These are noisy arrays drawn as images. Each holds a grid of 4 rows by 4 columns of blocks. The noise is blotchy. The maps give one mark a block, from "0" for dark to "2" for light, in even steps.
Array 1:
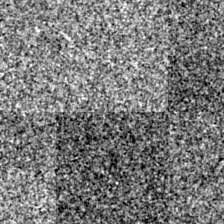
2221
2220
1001
2001
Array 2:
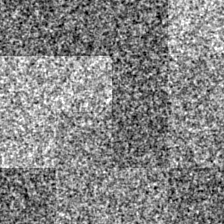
0002
2201
2101
0110
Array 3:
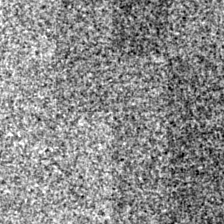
2101
2110
2210
2210
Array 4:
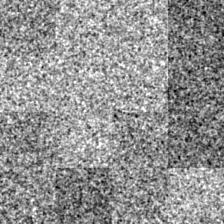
1220
2220
1210
1012
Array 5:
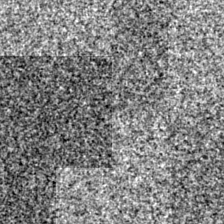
2212
0012
0021
0221
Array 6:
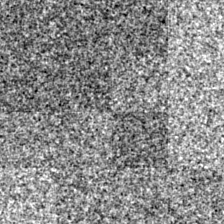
0002
0012
1102
2111
